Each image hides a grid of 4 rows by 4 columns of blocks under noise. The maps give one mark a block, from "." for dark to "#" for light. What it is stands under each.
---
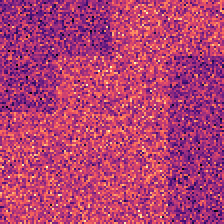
..##
.##.
###.
###.
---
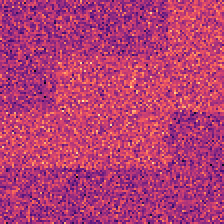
...#
.###
###.
....
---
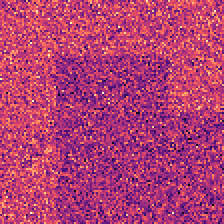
####
#..#
#...
#...
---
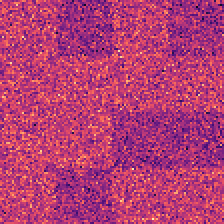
#.#.
####
##..
#.##
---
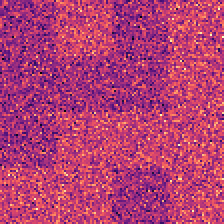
.#.#
...#
.###
##.#
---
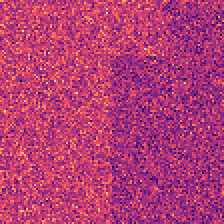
###.
##..
##..
##..
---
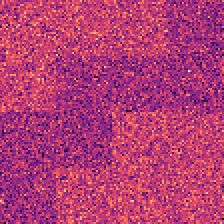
###.
#...
..##
.###
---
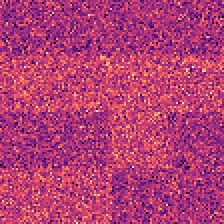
....
####
..#.
##..
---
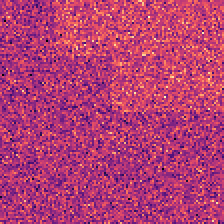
.###
..##
....
....
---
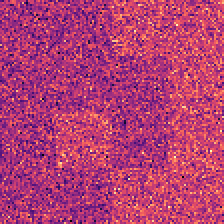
..##
...#
.#.#
..##
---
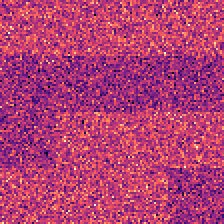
####
....
.###
###.
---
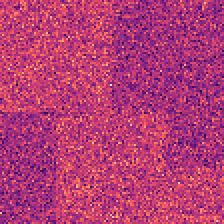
##..
##..
.##.
.###
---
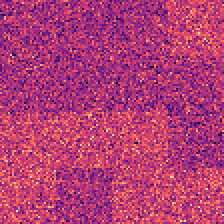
...#
....
###.
#.##
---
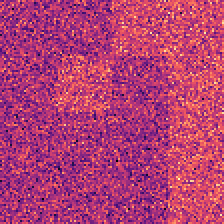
..##
.#.#
...#
...#
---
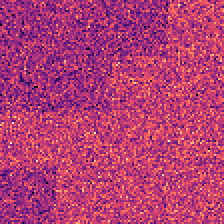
...#
..##
####
.###
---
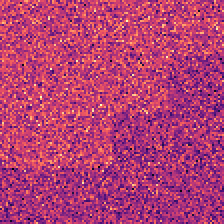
####
###.
##..
....
